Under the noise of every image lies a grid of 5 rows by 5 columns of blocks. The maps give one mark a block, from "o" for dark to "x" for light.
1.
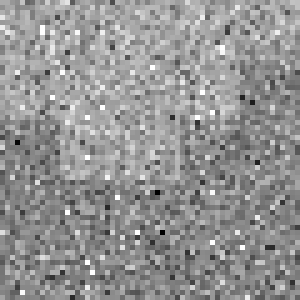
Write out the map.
xxxxx
xxxxo
oxxoo
ooooo
ooooo
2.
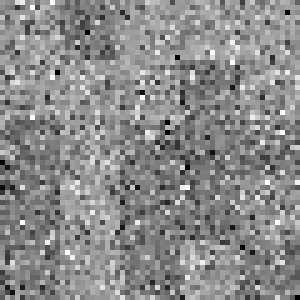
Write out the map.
xoxxx
xxxox
oxooo
oxoox
oxoxo
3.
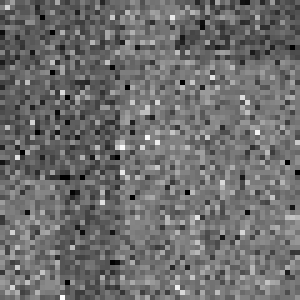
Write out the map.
ooxoo
ooxxx
ooxxx
xoxxx
xoxxx
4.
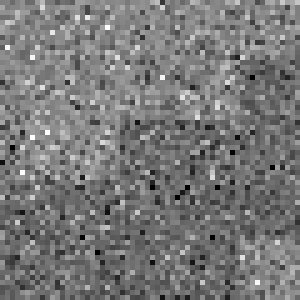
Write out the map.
xxxxx
xxxxo
xxooo
ooooo
oooox
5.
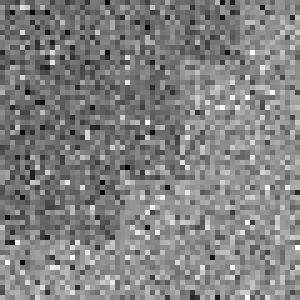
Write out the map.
oooox
oooxx
oooxx
ooxxx
xxxxx
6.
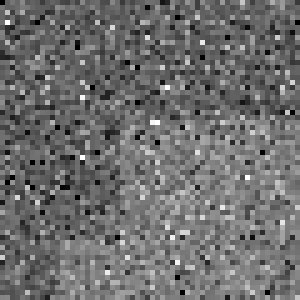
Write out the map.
ooooo
ooooo
ooxxx
ooxxx
oxxxx
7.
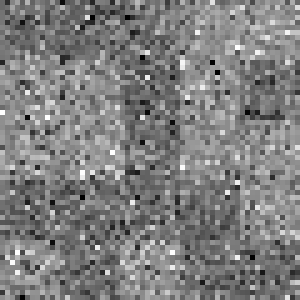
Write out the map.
oooxx
xxoxo
xxoxx
oooox
xoxoo
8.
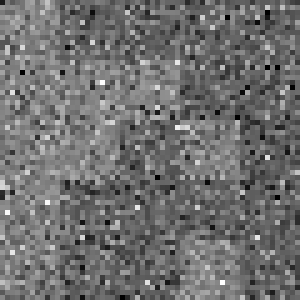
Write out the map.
xoooo
xxxoo
xxoxo
xoooo
xooxo
